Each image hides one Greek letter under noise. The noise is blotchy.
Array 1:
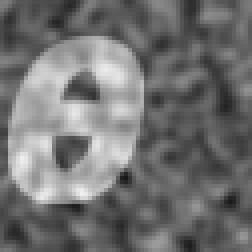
theta
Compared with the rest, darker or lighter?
lighter
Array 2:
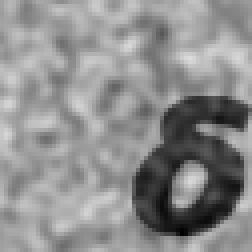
delta
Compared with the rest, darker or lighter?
darker
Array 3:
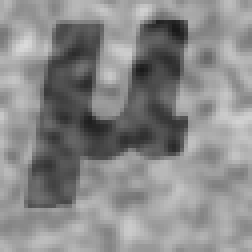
mu
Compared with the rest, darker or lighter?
darker
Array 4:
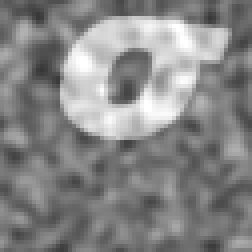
sigma
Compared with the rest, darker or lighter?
lighter
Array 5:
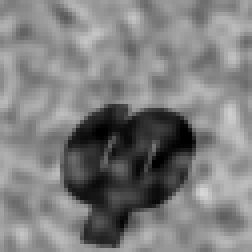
phi
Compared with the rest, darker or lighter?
darker
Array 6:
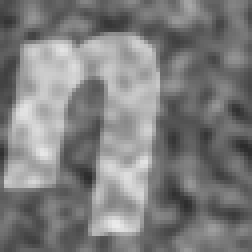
eta
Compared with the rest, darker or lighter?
lighter
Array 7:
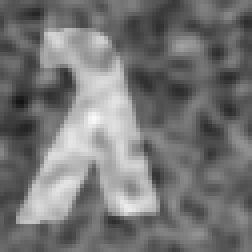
lambda
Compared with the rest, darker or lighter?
lighter
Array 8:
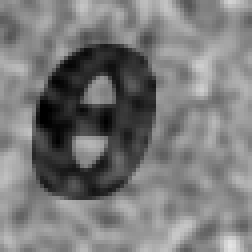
theta
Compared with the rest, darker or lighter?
darker
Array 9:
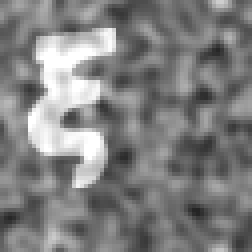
xi
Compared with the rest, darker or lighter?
lighter
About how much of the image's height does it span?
two thirds
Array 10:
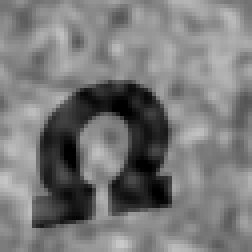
omega
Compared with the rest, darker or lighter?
darker
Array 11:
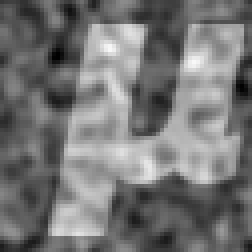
mu
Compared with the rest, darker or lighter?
lighter
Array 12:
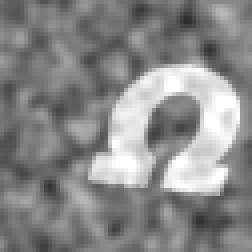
omega
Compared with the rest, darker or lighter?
lighter
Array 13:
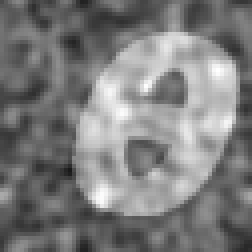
theta
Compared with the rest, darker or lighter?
lighter
